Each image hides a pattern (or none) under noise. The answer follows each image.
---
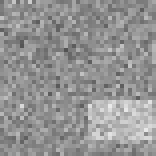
one block
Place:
bottom right
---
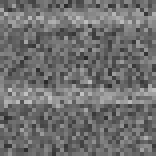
bands of rows
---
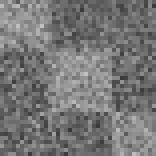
blocks along the diagonal
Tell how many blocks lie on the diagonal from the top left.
3
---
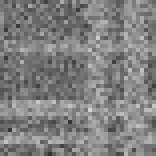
bands of rows crossing bands of columns
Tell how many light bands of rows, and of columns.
3 and 2
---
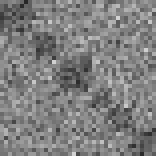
blocks along the diagonal
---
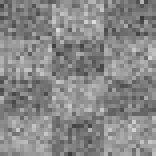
a checkerboard
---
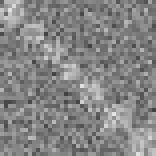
blocks along the diagonal
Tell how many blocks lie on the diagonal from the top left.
7
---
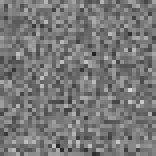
only noise
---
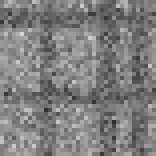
bands of rows crossing bands of columns
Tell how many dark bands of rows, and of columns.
2 and 3
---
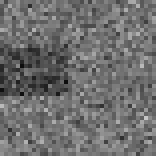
one block
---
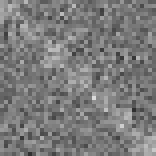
blocks along the diagonal
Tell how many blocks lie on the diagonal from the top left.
7
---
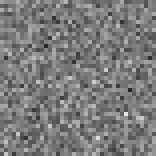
only noise
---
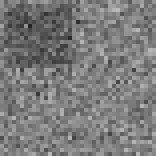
one block
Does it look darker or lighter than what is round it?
darker
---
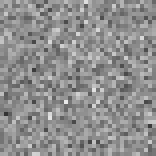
only noise
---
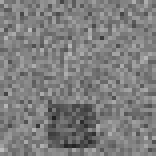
one block
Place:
bottom middle
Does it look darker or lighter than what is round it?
darker
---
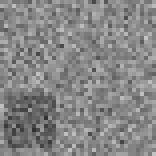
one block
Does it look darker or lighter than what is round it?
darker
